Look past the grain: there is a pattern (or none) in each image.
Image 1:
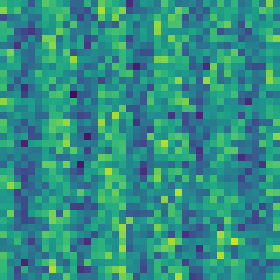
vertical stripes
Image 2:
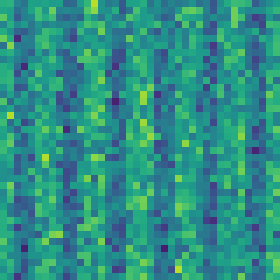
vertical stripes
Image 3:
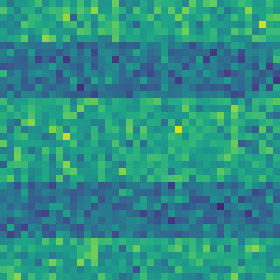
horizontal stripes
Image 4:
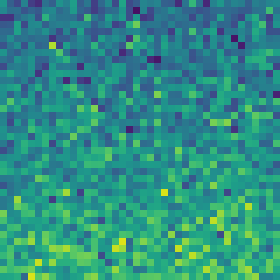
a smooth slope
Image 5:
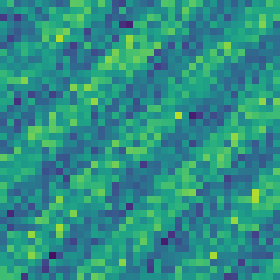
diagonal stripes
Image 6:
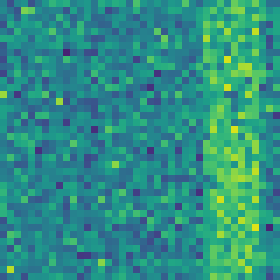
one vertical stripe
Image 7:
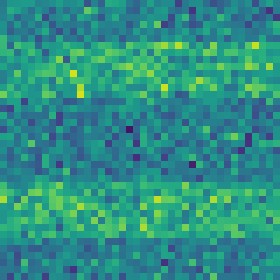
horizontal stripes
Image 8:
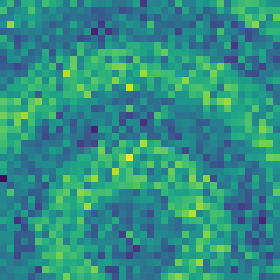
rings round one point
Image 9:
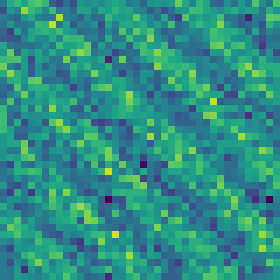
diagonal stripes
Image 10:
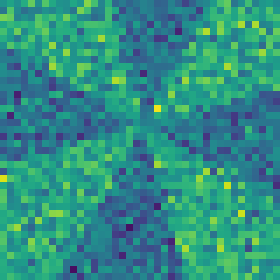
spokes from one point
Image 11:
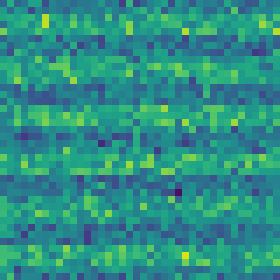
horizontal stripes
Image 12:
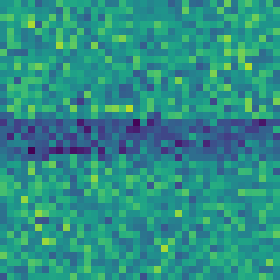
one horizontal stripe
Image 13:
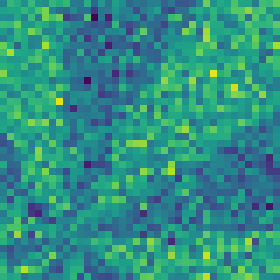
spokes from one point
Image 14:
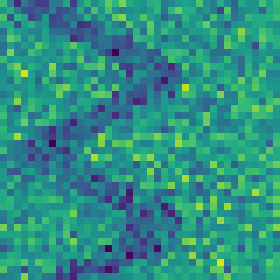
a wavy band
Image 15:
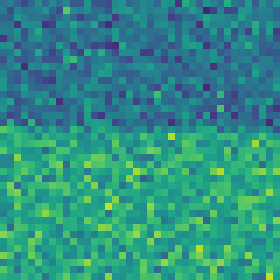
a sharp edge
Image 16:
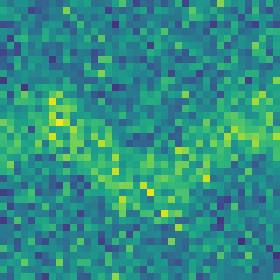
a wavy band
